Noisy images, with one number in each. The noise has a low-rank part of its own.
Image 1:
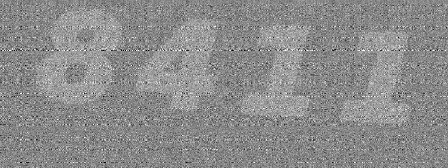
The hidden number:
8411
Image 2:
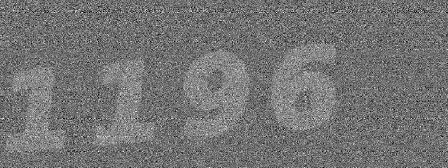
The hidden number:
1196
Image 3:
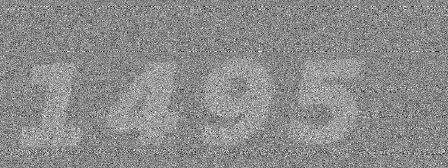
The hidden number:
1495
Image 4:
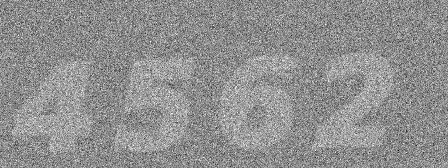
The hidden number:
4562
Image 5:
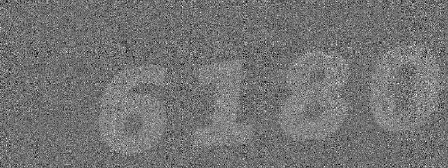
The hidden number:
6180
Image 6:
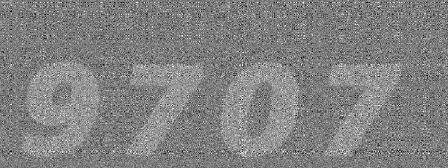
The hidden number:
9707
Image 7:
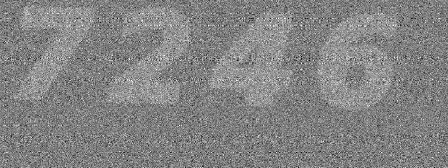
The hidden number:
7246
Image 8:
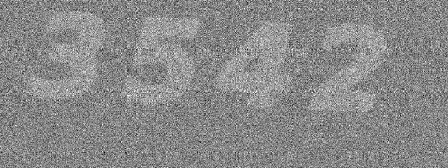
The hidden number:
3542
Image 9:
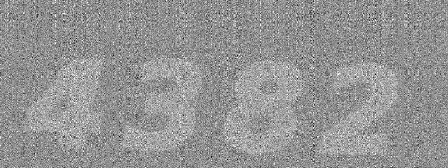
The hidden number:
4382
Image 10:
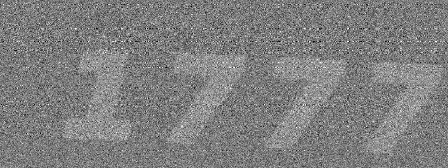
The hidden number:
1777
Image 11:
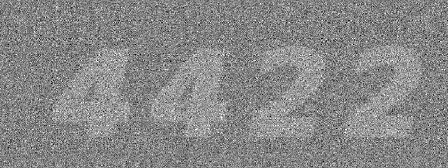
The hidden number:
4422
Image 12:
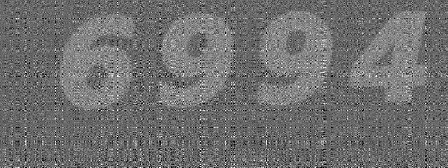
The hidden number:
6994
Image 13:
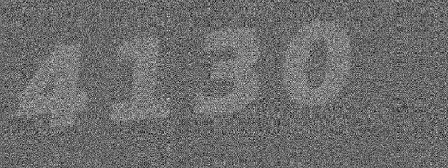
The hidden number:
4130
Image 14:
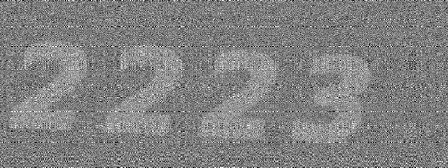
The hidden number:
2223
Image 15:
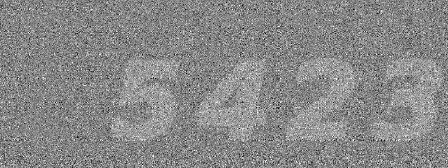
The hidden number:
5423
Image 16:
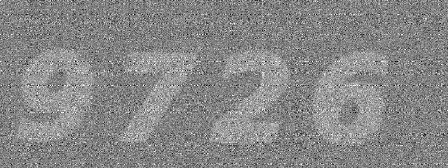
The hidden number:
9726
